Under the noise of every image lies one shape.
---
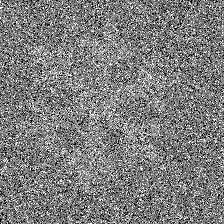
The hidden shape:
snowflake
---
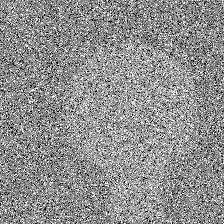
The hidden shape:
light bulb
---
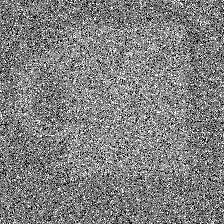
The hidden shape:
cup
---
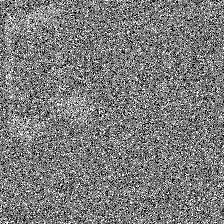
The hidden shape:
pair of musical notes
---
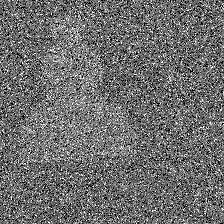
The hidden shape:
chess pawn
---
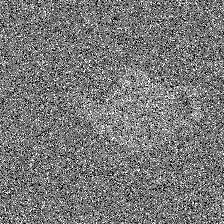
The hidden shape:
teapot
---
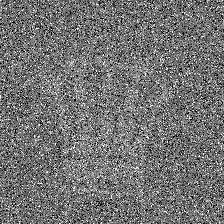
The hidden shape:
chess queen
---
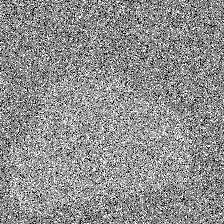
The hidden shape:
cloud
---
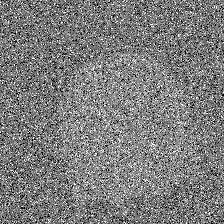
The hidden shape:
ghost
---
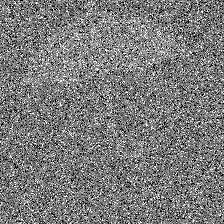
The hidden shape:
umbrella
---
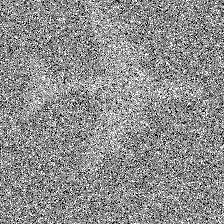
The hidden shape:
airplane
